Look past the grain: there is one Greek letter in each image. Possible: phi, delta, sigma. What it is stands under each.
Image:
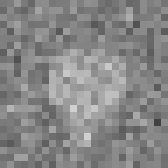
phi
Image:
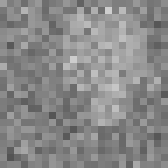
phi
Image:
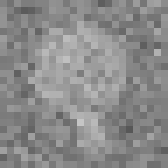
phi
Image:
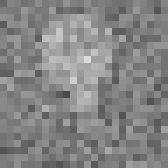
phi
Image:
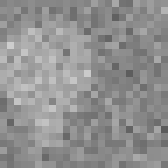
phi
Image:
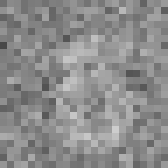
delta
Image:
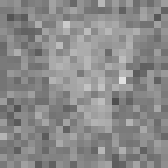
phi
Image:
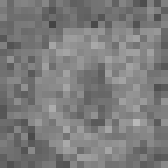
sigma
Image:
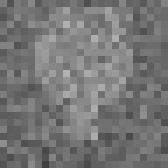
phi
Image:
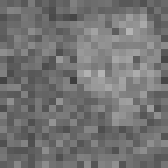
phi
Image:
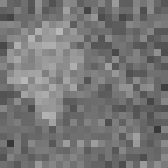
phi
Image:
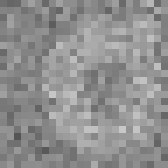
sigma
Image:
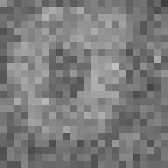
sigma
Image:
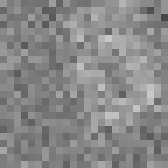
delta
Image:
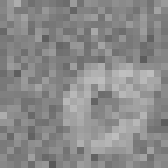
sigma
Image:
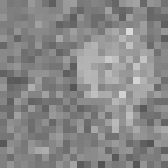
phi
